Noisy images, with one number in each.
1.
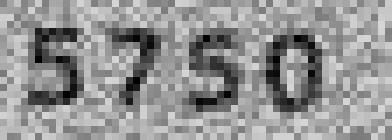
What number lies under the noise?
5750
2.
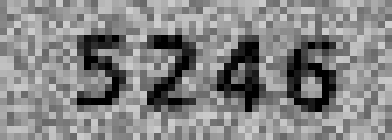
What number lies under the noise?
5246
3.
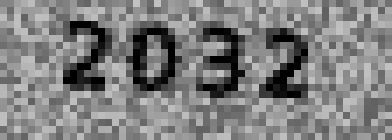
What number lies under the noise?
2032
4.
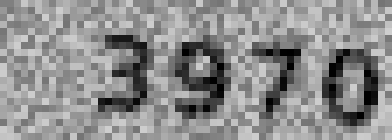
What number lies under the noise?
3970
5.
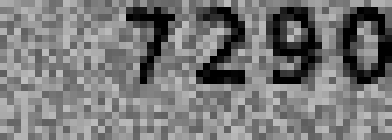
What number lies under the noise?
7290
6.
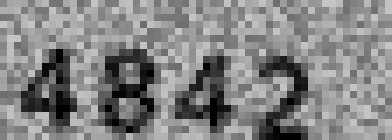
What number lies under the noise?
4842
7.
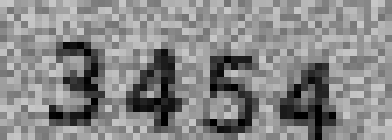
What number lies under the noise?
3454
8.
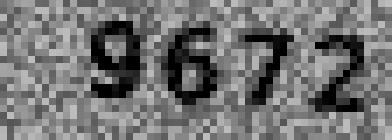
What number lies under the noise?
9672
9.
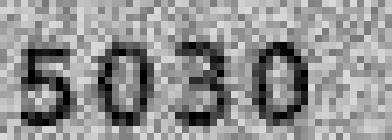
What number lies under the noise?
5030
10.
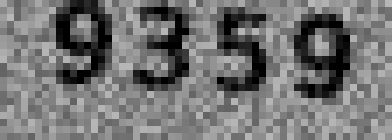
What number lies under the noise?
9359
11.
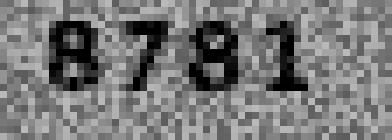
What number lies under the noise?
8781
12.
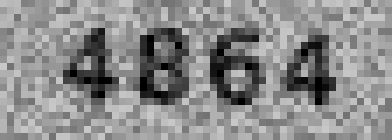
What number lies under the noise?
4864
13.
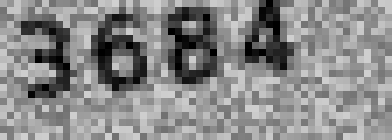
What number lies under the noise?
3684
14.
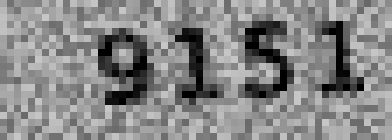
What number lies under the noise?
9151
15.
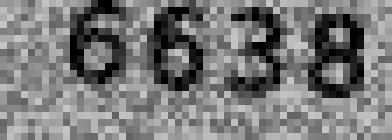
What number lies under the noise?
6638
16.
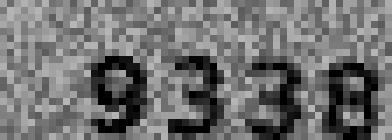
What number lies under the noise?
9338
